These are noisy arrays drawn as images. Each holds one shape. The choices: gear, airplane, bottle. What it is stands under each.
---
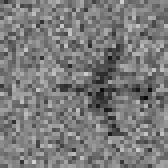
airplane
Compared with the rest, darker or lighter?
darker
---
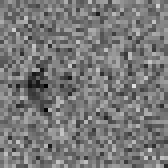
airplane
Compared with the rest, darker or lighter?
darker
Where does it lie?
middle left
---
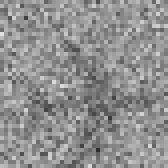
airplane
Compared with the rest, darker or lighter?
darker
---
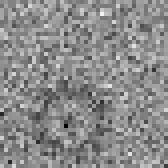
gear
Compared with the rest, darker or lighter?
darker
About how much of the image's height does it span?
half
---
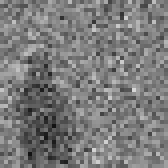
bottle
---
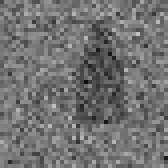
bottle
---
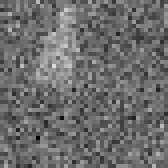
bottle
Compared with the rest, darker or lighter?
lighter
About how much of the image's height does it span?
half
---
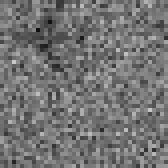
airplane
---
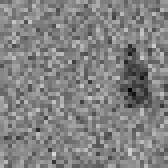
bottle
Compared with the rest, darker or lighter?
darker
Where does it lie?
middle right
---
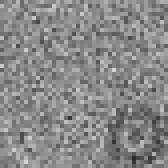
gear
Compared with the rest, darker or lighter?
darker
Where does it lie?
bottom right
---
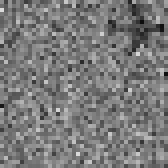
airplane
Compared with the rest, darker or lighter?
darker
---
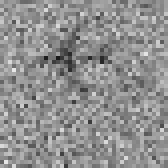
airplane
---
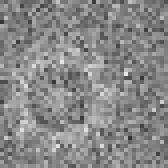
gear
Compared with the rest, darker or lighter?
lighter
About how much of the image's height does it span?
two thirds
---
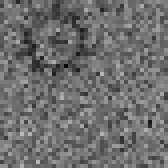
gear
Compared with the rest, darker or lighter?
darker
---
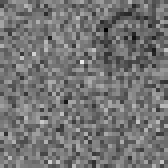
gear
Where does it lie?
top right
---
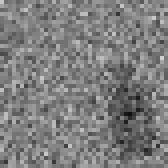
bottle
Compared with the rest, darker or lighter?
darker
